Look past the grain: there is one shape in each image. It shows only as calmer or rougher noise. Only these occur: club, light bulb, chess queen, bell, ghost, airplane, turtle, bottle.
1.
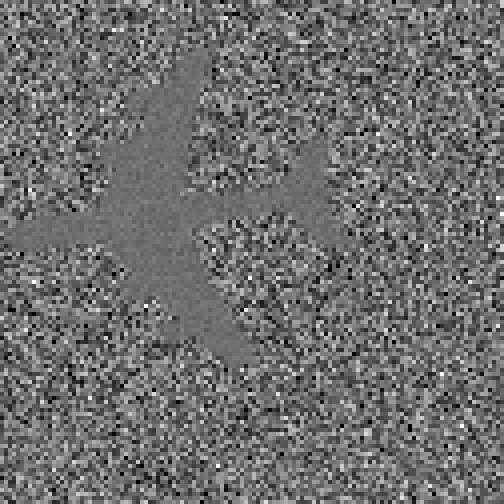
airplane
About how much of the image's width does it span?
two thirds
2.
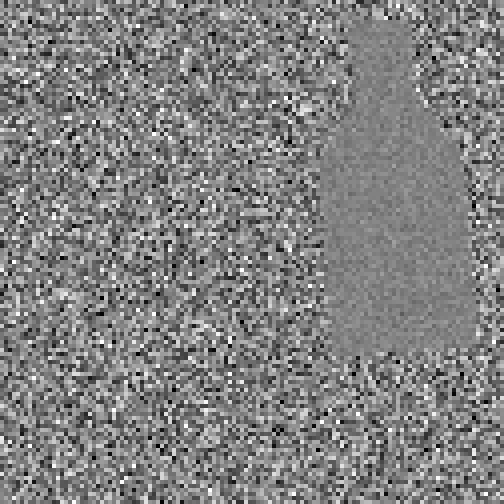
bottle
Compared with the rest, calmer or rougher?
calmer
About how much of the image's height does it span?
two thirds
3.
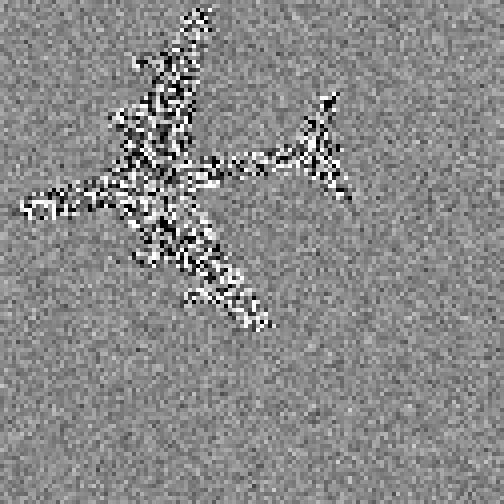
airplane
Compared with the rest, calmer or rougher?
rougher
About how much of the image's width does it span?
two thirds
